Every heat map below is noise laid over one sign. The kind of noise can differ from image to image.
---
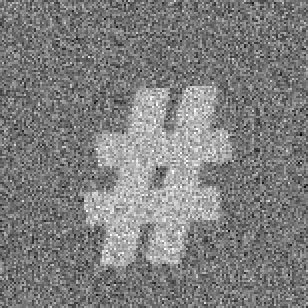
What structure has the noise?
low rank plus noise
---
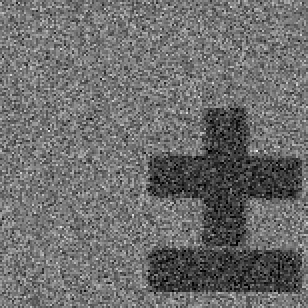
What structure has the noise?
independent entries
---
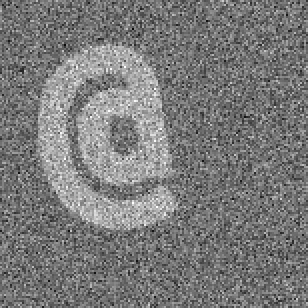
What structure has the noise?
independent entries
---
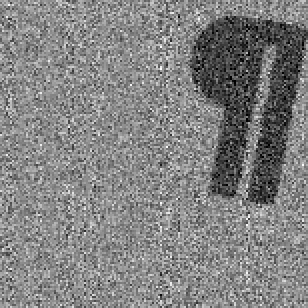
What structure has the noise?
columns of uneven size
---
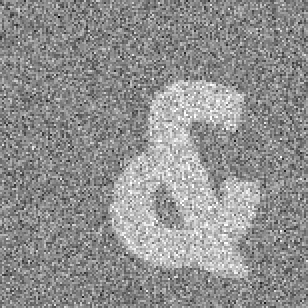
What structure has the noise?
independent entries
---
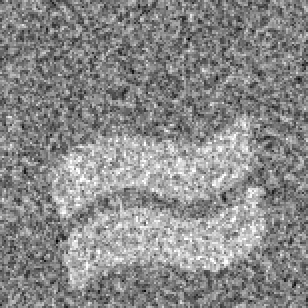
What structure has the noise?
blotchy
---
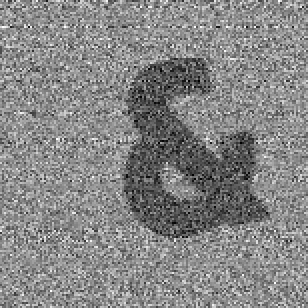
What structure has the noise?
rows of uneven size
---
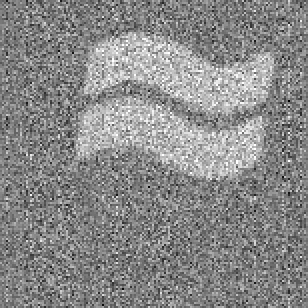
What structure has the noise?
columns of uneven size
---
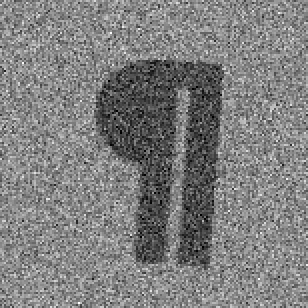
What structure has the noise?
independent entries
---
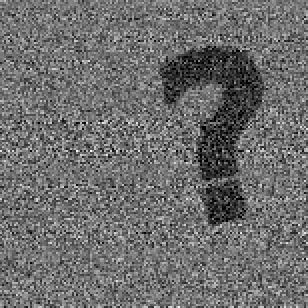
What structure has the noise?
rows of uneven size
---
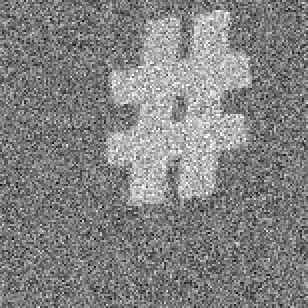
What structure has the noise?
independent entries
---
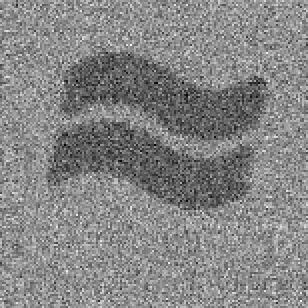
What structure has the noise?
low rank plus noise
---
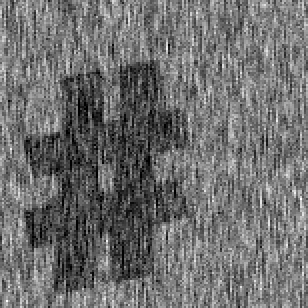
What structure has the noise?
streaked along the columns
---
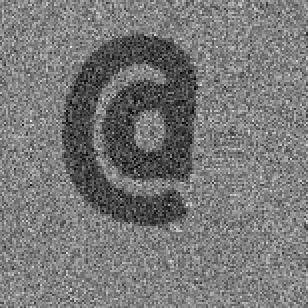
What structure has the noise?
low rank plus noise
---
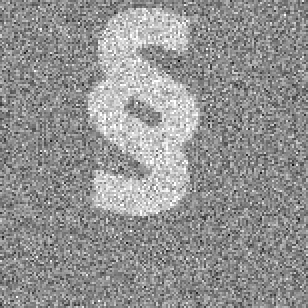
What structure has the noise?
low rank plus noise
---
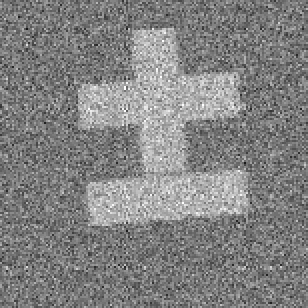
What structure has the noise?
low rank plus noise
